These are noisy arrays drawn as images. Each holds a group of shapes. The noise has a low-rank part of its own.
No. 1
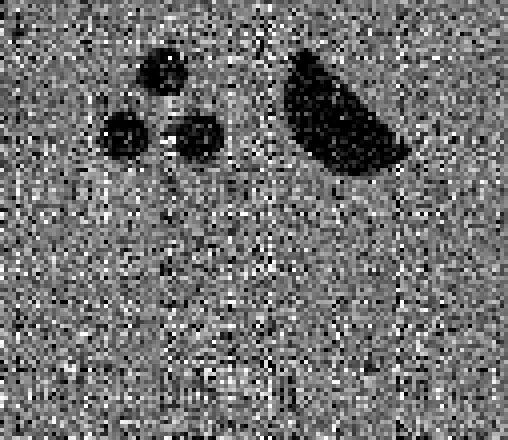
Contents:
top left: three dots; top right: half disc
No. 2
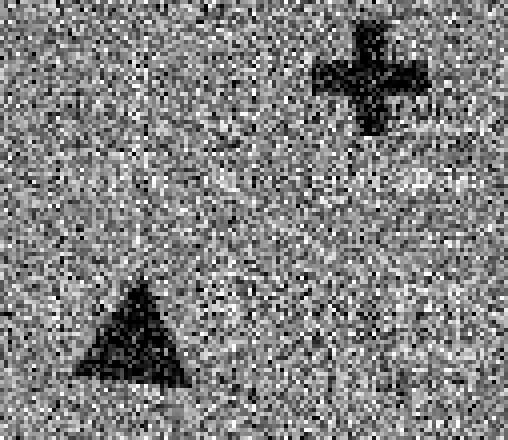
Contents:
top right: cross; bottom left: triangle
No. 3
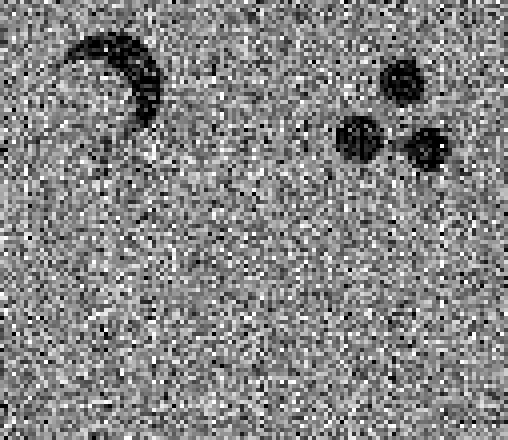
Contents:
top left: crescent; top right: three dots
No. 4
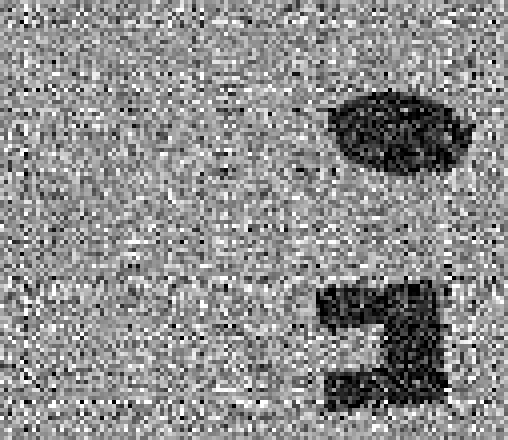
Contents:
top right: ellipse; bottom right: square with a notch
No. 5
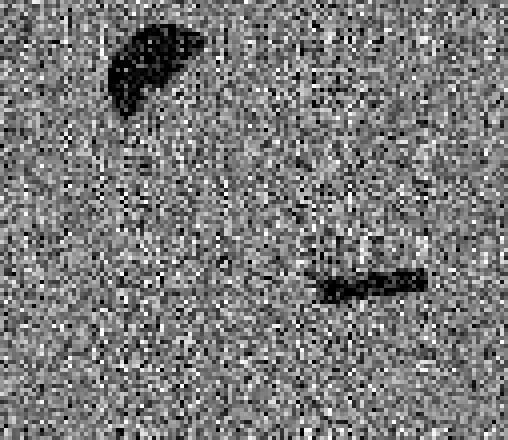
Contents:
top left: half disc; bottom right: bar
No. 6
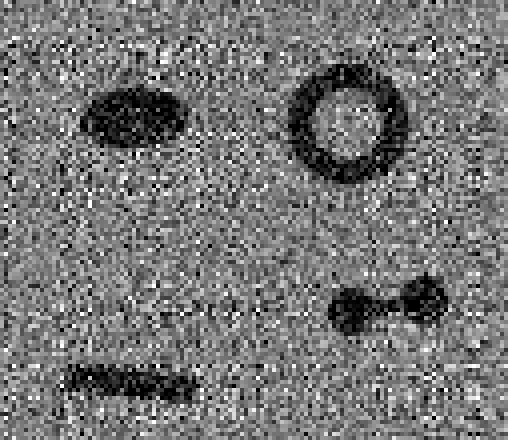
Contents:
top left: ellipse; top right: ring; bottom left: bar; bottom right: dumbbell
